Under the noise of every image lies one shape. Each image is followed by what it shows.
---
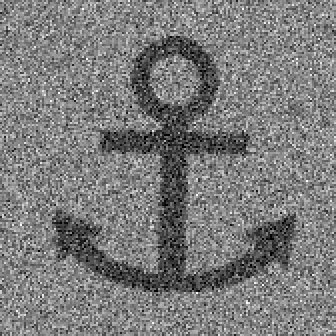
anchor
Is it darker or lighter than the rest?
darker
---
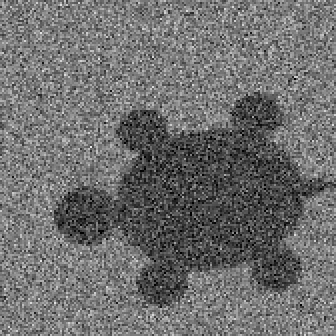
turtle
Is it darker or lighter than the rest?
darker
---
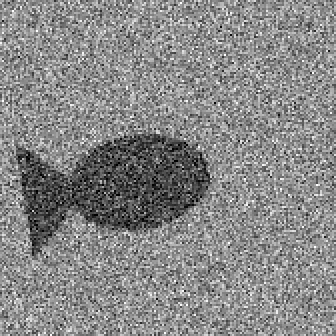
fish
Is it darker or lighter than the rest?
darker
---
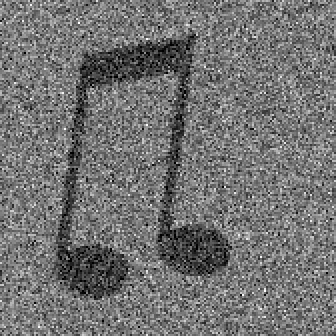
pair of musical notes
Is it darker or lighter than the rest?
darker
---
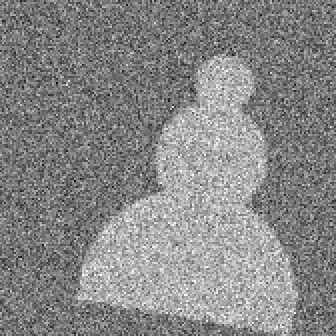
chess pawn
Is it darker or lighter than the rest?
lighter
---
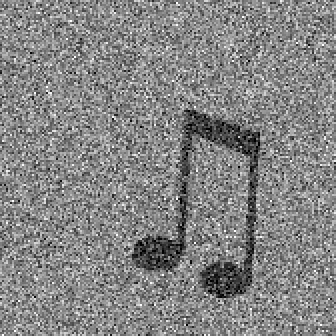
pair of musical notes
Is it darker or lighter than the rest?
darker
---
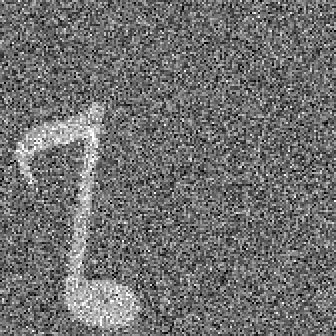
musical note
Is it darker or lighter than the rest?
lighter
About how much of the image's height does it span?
two thirds
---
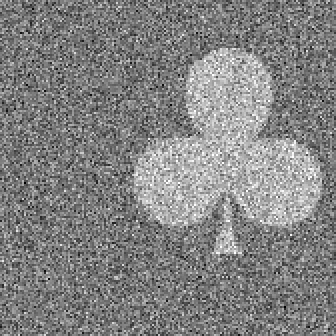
club
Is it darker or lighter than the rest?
lighter
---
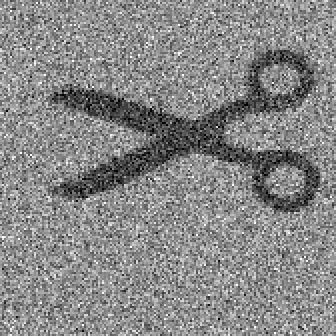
pair of scissors
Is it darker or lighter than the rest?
darker
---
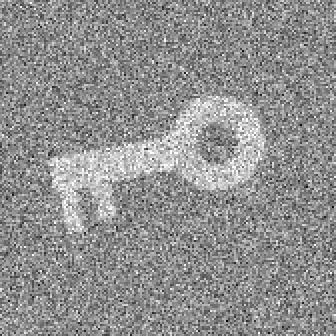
key
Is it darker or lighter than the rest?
lighter
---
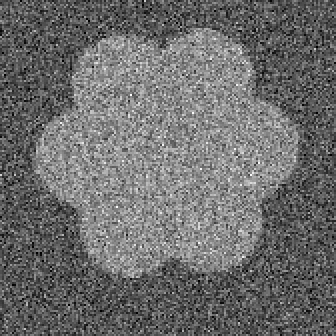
flower
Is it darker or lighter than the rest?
lighter
